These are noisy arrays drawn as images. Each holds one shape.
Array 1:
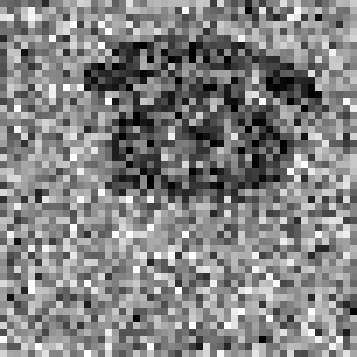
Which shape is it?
telephone
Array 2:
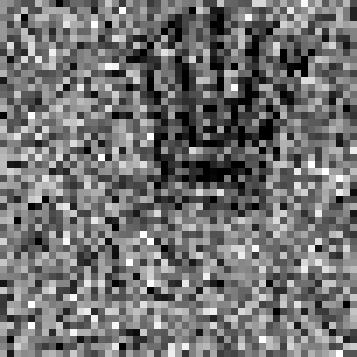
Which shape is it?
chess queen
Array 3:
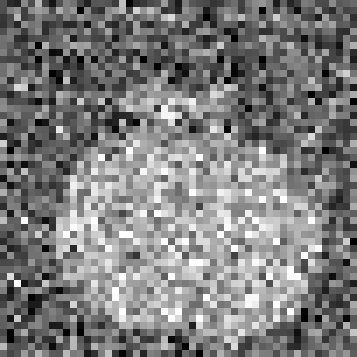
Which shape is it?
apple
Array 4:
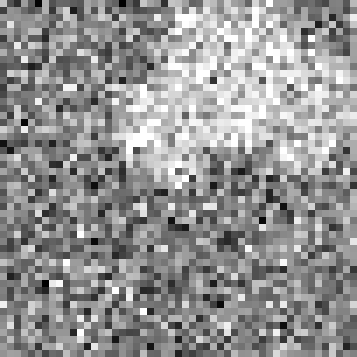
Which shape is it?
car
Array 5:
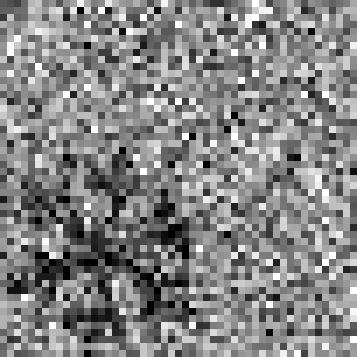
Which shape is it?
snowflake
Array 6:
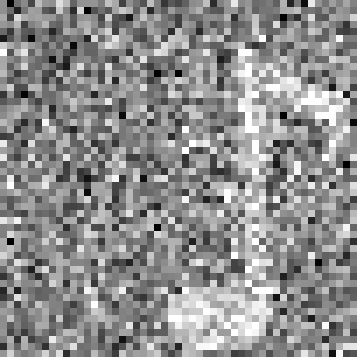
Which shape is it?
musical note
